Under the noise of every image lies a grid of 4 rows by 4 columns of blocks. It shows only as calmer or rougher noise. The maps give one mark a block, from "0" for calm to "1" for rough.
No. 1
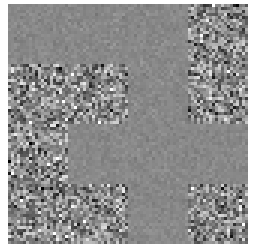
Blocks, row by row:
0 0 0 1
1 1 0 1
1 0 0 0
1 1 0 1
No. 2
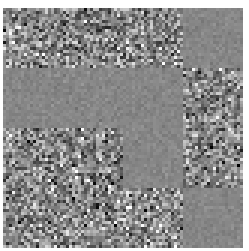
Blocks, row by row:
1 1 1 0
0 0 0 1
1 1 0 1
1 1 1 0
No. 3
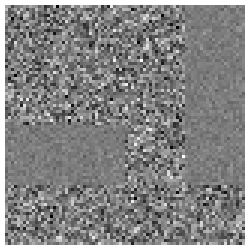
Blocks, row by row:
1 1 1 0
1 1 1 0
0 0 1 0
1 1 1 1
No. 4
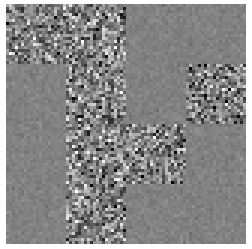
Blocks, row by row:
1 1 0 0
0 1 0 1
0 1 1 0
0 1 0 0
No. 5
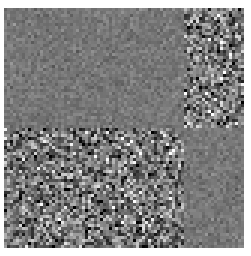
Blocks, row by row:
0 0 0 1
0 0 0 1
1 1 1 0
1 1 1 0
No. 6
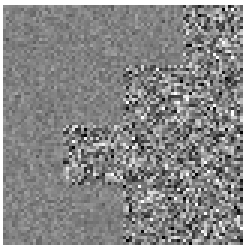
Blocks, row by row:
0 0 0 1
0 0 1 1
0 1 1 1
0 0 1 1
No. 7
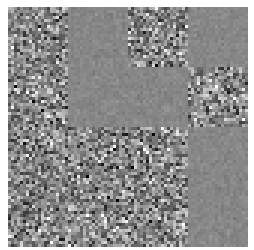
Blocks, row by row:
1 0 1 0
1 0 0 1
1 1 1 0
1 1 1 0
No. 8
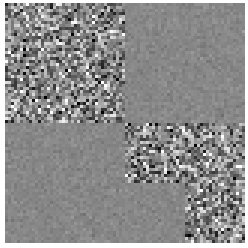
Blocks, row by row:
1 1 0 0
1 1 0 0
0 0 1 1
0 0 0 1
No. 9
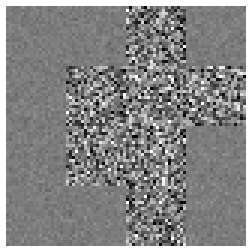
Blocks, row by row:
0 0 1 0
0 1 1 1
0 1 1 0
0 0 1 0
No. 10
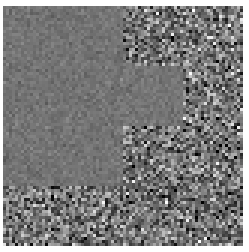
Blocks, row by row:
0 0 1 1
0 0 0 1
0 0 1 1
1 1 1 1
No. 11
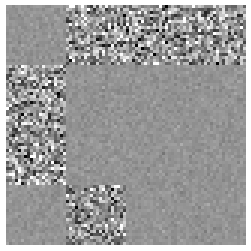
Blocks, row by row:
0 1 1 1
1 0 0 0
1 0 0 0
0 1 0 0
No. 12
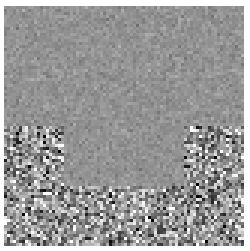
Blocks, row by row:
0 0 0 0
0 0 0 0
1 0 0 1
1 1 1 1
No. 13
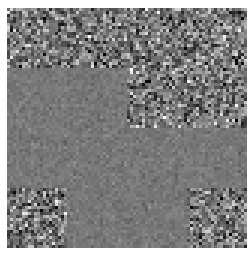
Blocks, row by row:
1 1 1 1
0 0 1 1
0 0 0 0
1 0 0 1
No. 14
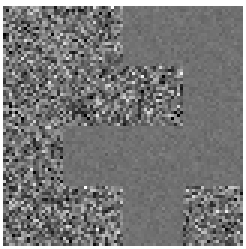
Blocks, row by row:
1 1 0 0
1 1 1 0
1 0 0 0
1 1 0 1
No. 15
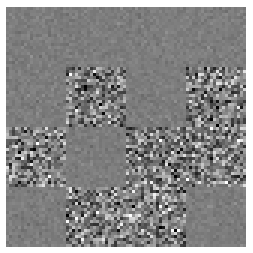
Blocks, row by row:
0 0 0 0
0 1 0 1
1 0 1 1
0 1 1 0
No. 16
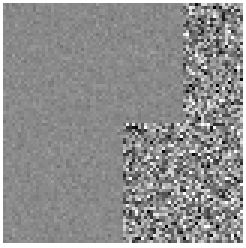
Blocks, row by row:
0 0 0 1
0 0 0 1
0 0 1 1
0 0 1 1
